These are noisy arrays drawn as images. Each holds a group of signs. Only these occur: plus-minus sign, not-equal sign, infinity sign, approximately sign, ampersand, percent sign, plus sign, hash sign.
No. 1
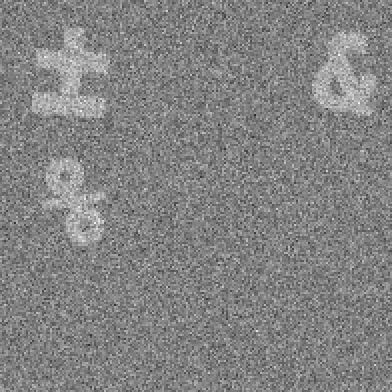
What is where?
top left: light plus-minus sign; top right: light ampersand; middle left: light percent sign
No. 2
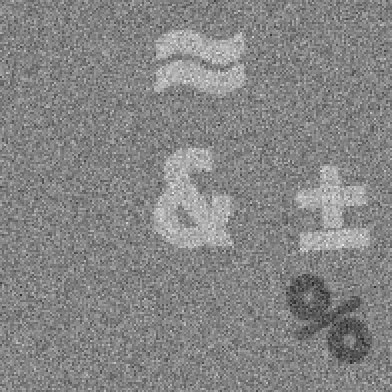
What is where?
top middle: light approximately sign; centre: light ampersand; middle right: light plus-minus sign; bottom right: dark percent sign
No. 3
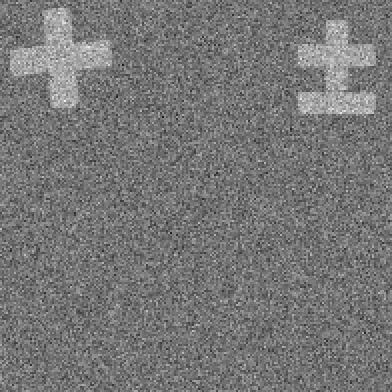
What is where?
top left: light plus sign; top right: light plus-minus sign
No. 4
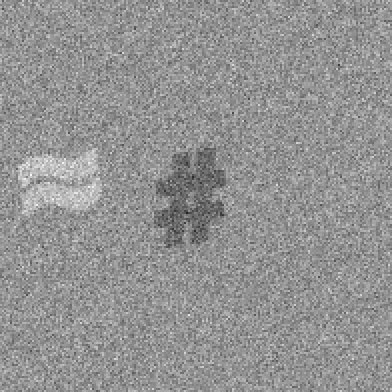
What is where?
middle left: light approximately sign; centre: dark hash sign
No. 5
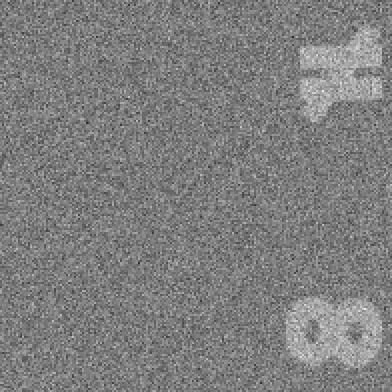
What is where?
top right: light not-equal sign; bottom right: light infinity sign
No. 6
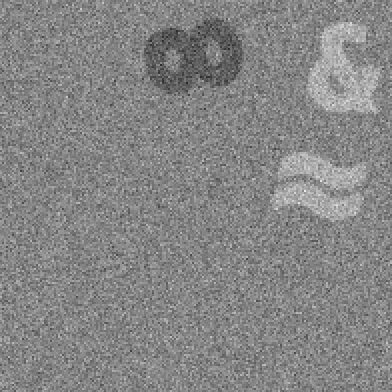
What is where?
top middle: dark infinity sign; top right: light ampersand; middle right: light approximately sign
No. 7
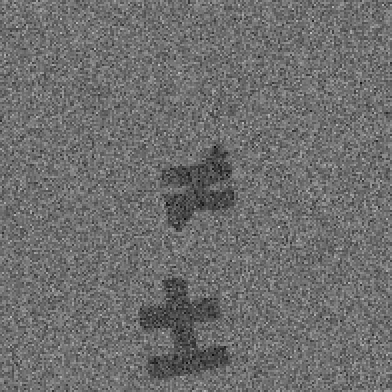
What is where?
centre: dark not-equal sign; bottom middle: dark plus-minus sign
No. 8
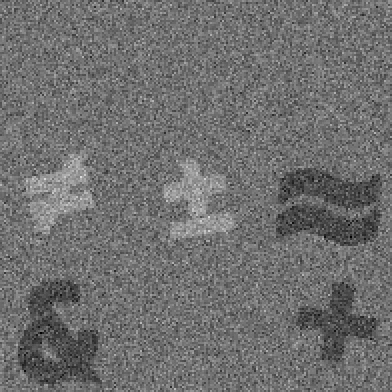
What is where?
middle left: light not-equal sign; centre: light plus-minus sign; middle right: dark approximately sign; bottom left: dark ampersand; bottom right: dark plus sign
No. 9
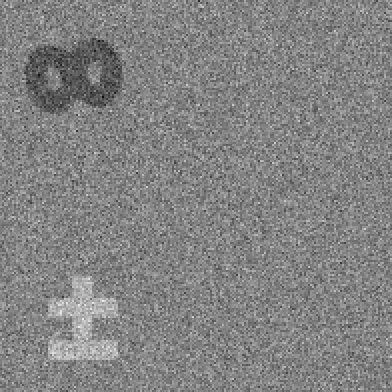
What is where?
top left: dark infinity sign; bottom left: light plus-minus sign
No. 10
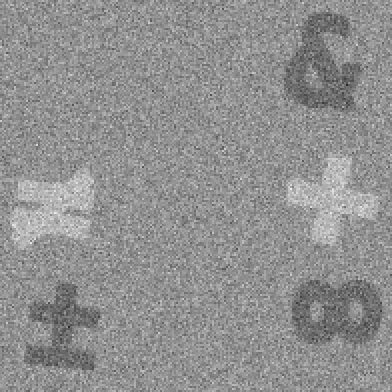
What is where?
top right: dark ampersand; middle left: light not-equal sign; middle right: light plus sign; bottom left: dark plus-minus sign; bottom right: dark infinity sign
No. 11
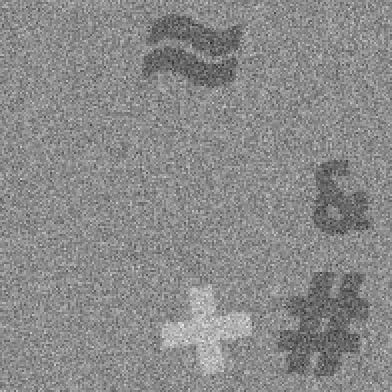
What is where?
top middle: dark approximately sign; middle right: dark ampersand; bottom middle: light plus sign; bottom right: dark hash sign
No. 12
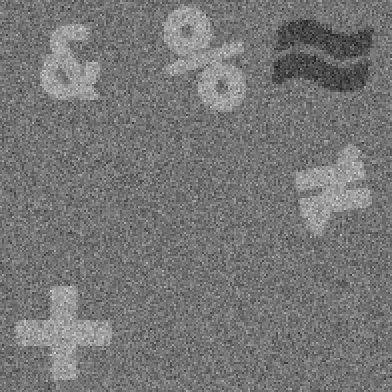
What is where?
top left: light ampersand; top middle: light percent sign; top right: dark approximately sign; middle right: light not-equal sign; bottom left: light plus sign
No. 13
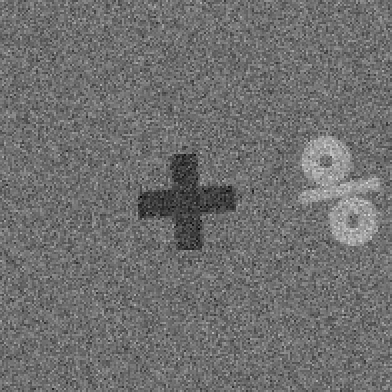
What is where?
centre: dark plus sign; middle right: light percent sign
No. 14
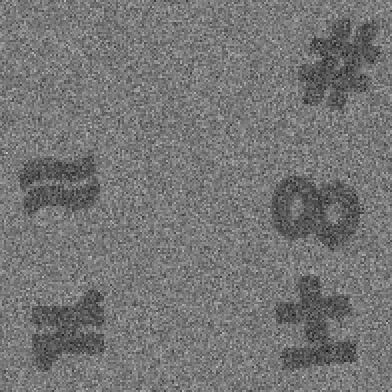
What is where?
top right: dark hash sign; middle left: dark approximately sign; middle right: dark infinity sign; bottom left: dark not-equal sign; bottom right: dark plus-minus sign
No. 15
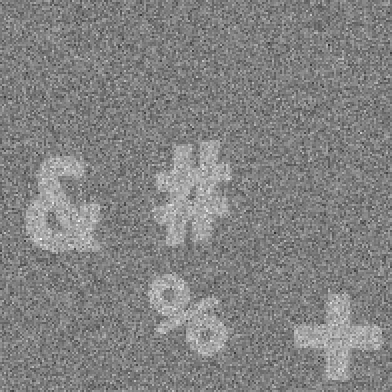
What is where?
middle left: light ampersand; centre: light hash sign; bottom middle: light percent sign; bottom right: light plus sign
